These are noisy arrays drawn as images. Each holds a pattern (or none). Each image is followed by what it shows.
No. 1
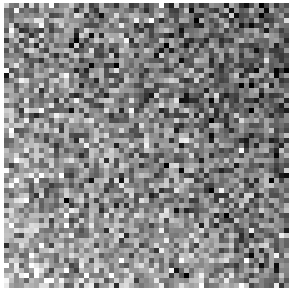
a smooth slope
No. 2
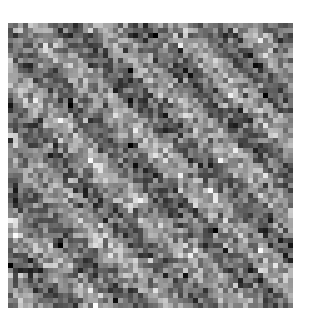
diagonal stripes
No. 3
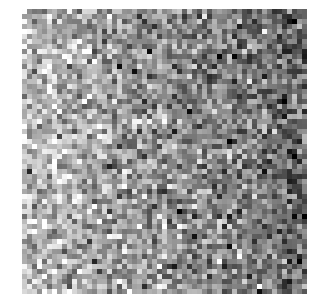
a smooth slope
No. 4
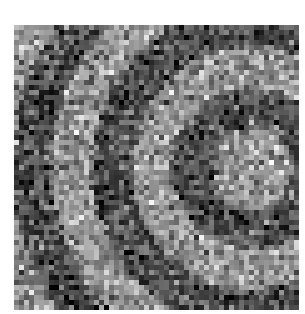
rings round one point
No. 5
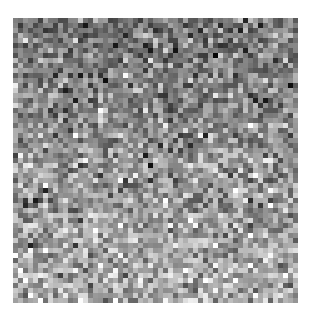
a smooth slope
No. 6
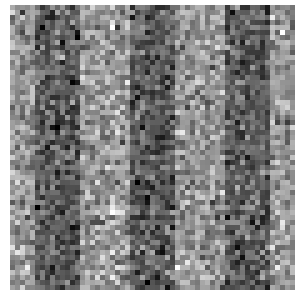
vertical stripes
